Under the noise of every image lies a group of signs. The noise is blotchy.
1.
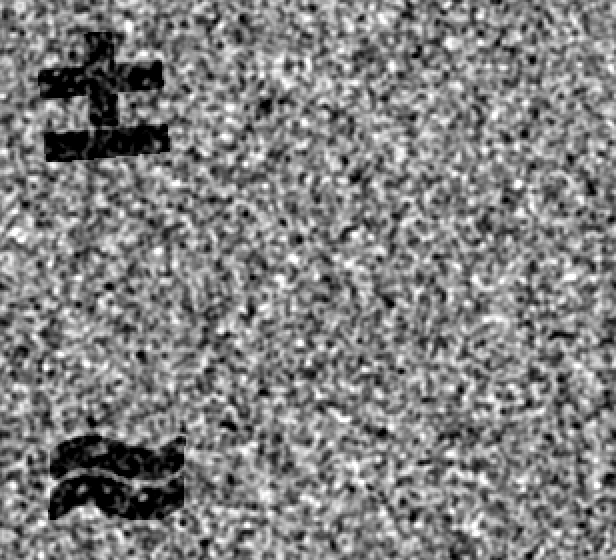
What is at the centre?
nothing
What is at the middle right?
nothing
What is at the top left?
plus-minus sign
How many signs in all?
2
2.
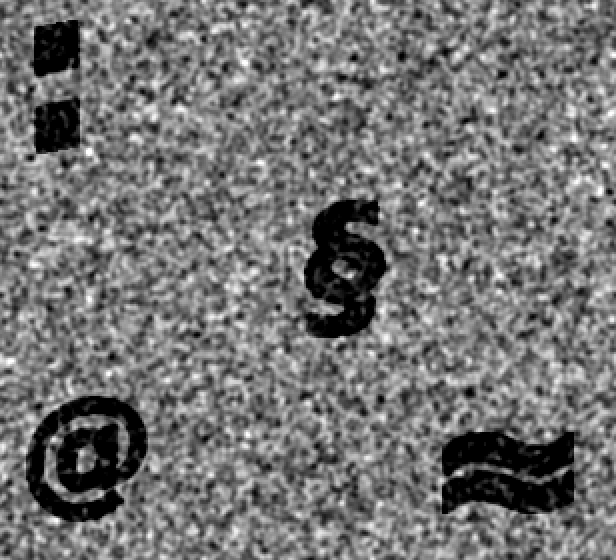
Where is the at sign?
bottom left
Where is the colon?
top left
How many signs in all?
4
